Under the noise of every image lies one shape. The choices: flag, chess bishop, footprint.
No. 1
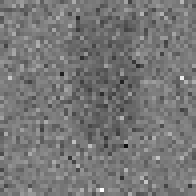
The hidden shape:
footprint
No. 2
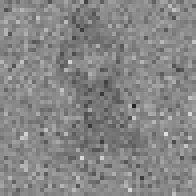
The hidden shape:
chess bishop
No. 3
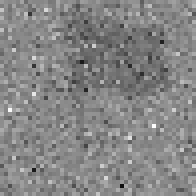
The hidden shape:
flag
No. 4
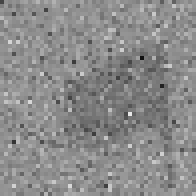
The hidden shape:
flag
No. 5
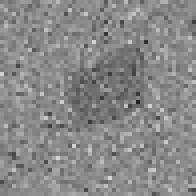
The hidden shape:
flag
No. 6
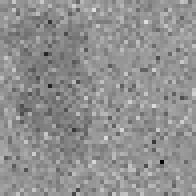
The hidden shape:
footprint
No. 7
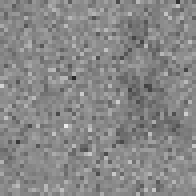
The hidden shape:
chess bishop
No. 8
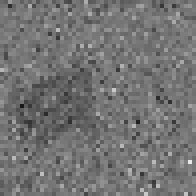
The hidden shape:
flag
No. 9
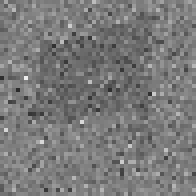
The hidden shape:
flag
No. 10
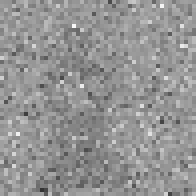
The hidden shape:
chess bishop
